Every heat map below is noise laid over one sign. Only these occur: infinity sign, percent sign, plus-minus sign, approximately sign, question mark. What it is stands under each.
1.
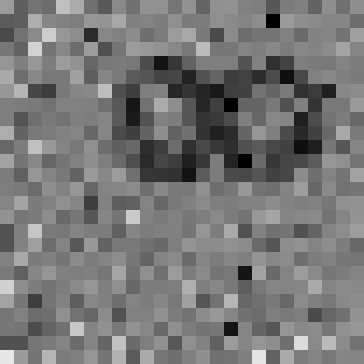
infinity sign
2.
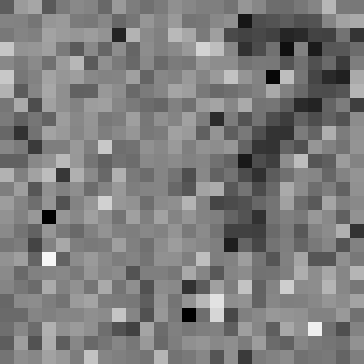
question mark
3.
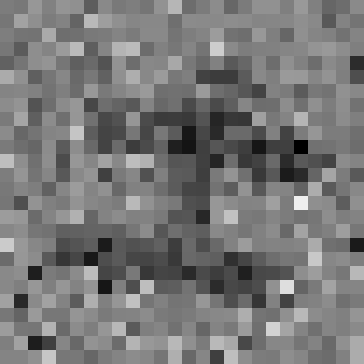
plus-minus sign
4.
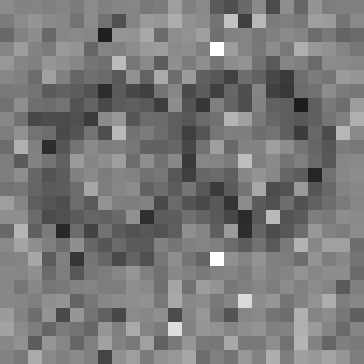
infinity sign
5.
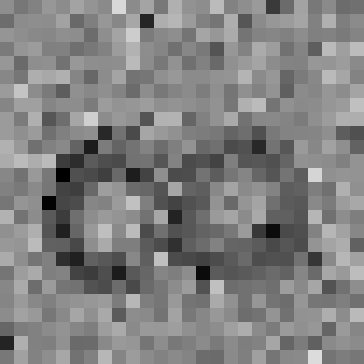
infinity sign
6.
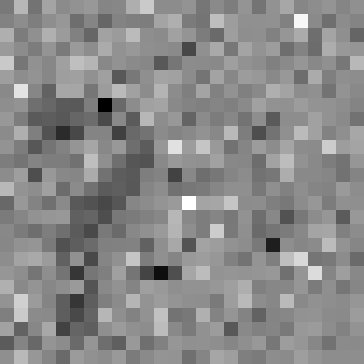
question mark
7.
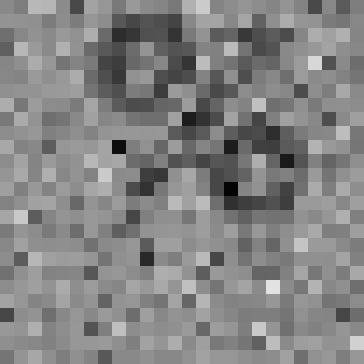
percent sign
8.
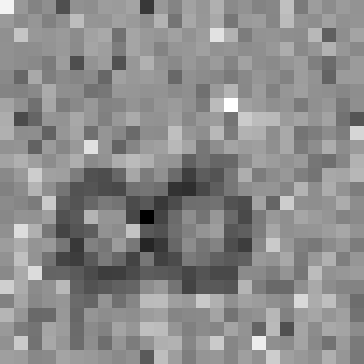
infinity sign
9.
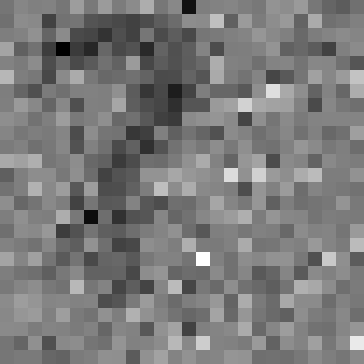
question mark
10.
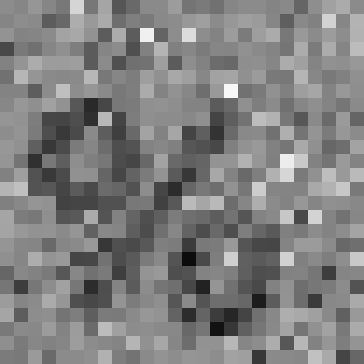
percent sign
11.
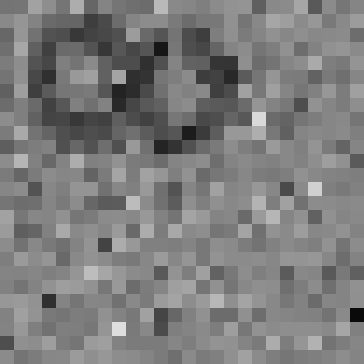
infinity sign
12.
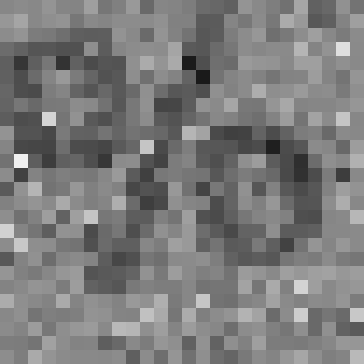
percent sign
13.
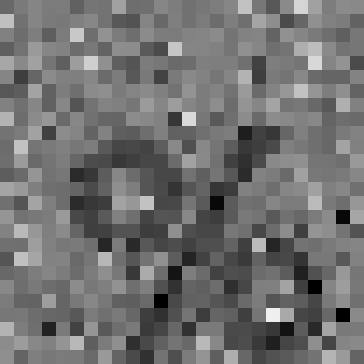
percent sign
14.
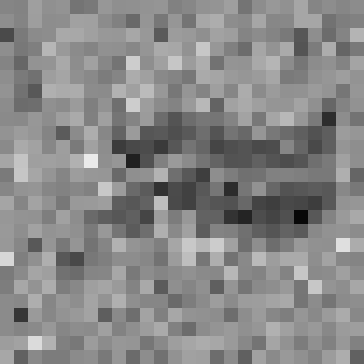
approximately sign
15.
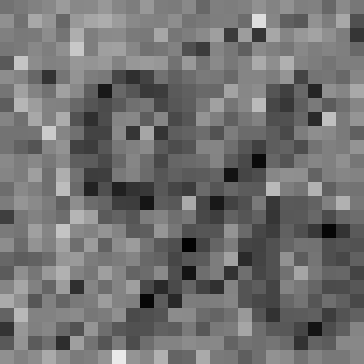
percent sign
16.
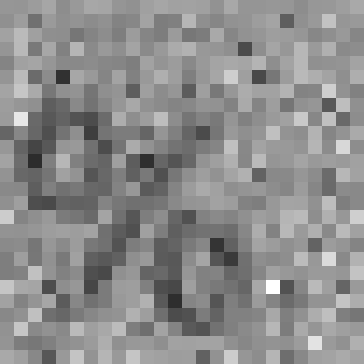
percent sign
